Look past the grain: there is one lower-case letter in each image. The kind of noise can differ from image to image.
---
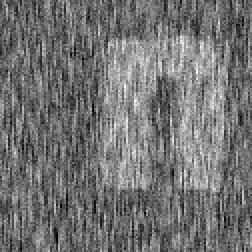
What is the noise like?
streaked along the columns
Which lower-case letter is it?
n
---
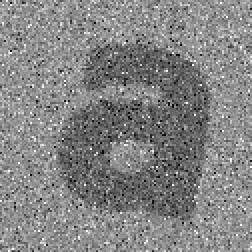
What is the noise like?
heavy tails
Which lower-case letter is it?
a
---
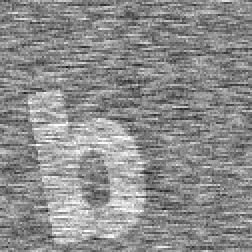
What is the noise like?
streaked along the rows
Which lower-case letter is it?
b
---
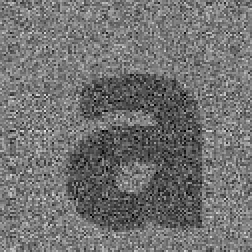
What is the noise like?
low rank plus noise
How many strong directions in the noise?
one
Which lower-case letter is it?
a
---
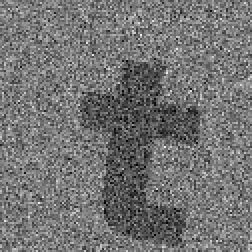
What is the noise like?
independent entries
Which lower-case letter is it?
t
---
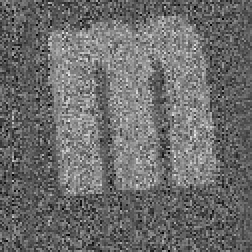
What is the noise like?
columns of uneven size
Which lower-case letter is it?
m
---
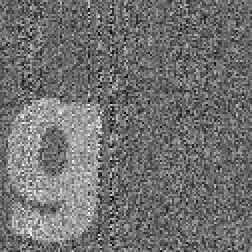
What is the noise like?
columns of uneven size
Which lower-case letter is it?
g
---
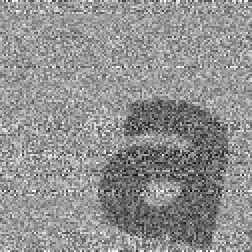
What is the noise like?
rows of uneven size
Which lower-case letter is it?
a
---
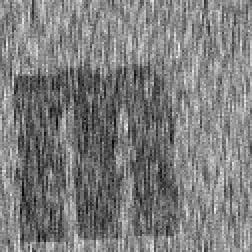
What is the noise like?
streaked along the columns
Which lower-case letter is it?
m
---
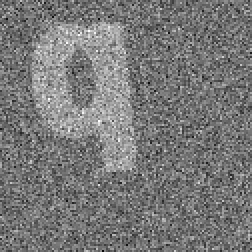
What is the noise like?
independent entries
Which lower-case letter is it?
q
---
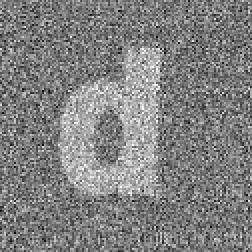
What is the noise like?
low rank plus noise
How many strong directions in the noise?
three or four
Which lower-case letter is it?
d
